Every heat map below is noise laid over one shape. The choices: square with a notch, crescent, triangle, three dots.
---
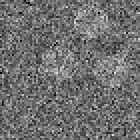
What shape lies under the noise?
three dots
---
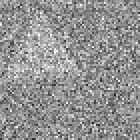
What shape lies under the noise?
triangle
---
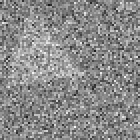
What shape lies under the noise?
triangle
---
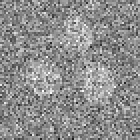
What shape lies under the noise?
three dots
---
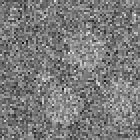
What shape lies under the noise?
three dots
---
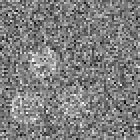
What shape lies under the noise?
three dots
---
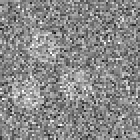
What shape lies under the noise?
three dots
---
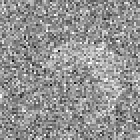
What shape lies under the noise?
crescent
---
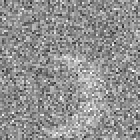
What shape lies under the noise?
crescent
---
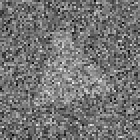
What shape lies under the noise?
triangle
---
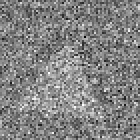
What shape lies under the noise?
triangle
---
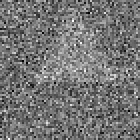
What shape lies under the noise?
triangle
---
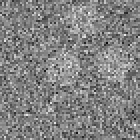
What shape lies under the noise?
three dots
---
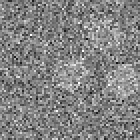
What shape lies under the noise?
three dots
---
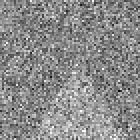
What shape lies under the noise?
triangle
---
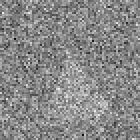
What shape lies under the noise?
triangle
